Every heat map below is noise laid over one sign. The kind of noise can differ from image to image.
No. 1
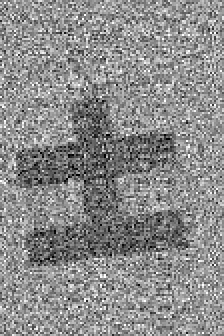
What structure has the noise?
low rank plus noise
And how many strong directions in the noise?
three or four
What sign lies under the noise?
plus-minus sign
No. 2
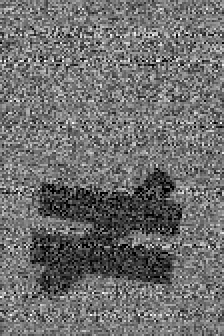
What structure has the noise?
rows of uneven size
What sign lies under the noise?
not-equal sign
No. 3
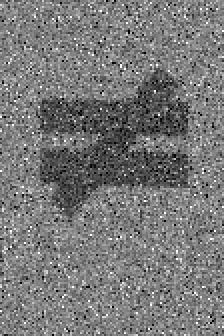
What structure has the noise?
heavy tails
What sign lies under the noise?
not-equal sign
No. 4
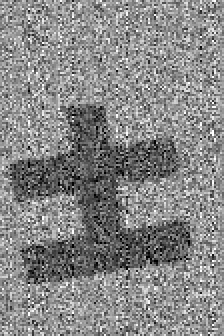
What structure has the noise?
columns of uneven size
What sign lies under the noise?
plus-minus sign
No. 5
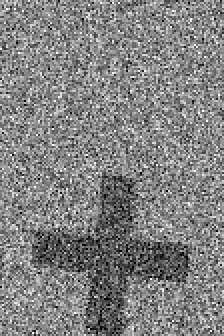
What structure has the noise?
independent entries
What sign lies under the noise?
plus sign
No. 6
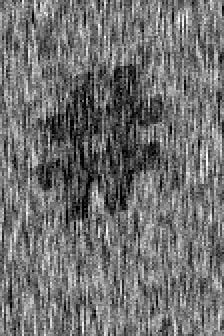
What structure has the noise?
streaked along the columns
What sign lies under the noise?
hash sign
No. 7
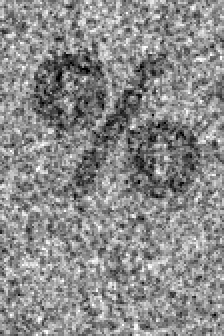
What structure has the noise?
blotchy
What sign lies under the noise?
percent sign
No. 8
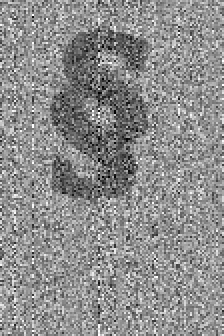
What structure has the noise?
columns of uneven size
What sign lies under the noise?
section sign
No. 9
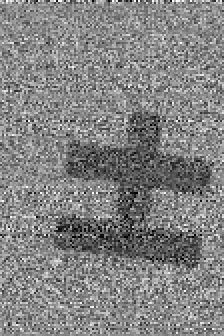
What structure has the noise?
rows of uneven size
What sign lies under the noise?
plus-minus sign
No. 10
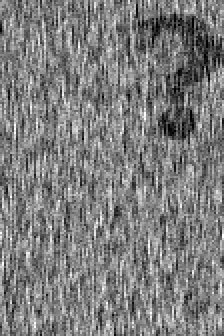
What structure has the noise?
streaked along the columns
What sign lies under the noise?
question mark
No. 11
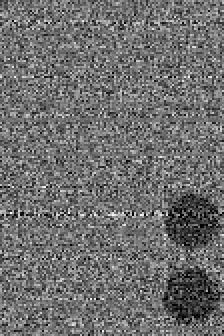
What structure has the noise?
rows of uneven size
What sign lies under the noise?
colon
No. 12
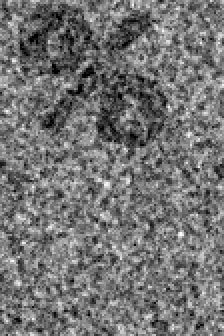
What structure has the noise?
blotchy
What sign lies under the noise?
percent sign
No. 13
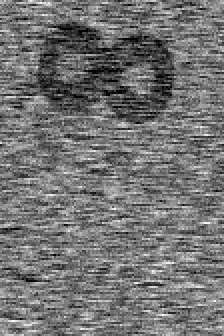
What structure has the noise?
streaked along the rows
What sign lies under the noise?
infinity sign
